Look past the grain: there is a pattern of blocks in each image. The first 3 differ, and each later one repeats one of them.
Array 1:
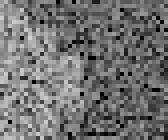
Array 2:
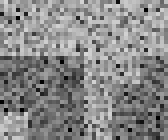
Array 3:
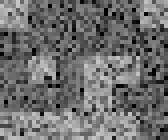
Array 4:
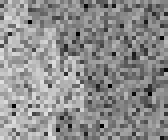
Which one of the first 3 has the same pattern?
1
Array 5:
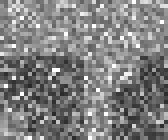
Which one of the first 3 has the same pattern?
2
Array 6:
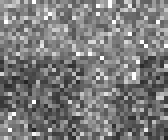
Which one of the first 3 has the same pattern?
2
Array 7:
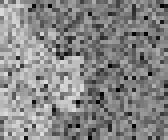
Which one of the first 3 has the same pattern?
1
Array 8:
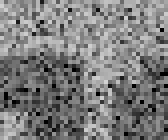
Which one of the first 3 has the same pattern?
2
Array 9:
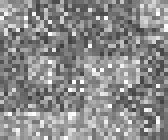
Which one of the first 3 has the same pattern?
3
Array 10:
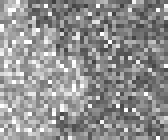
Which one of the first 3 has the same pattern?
1
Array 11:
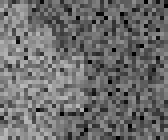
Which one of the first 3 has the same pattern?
1
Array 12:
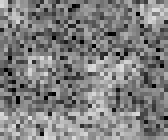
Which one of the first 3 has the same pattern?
3
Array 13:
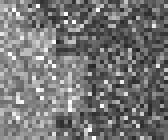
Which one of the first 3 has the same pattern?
1
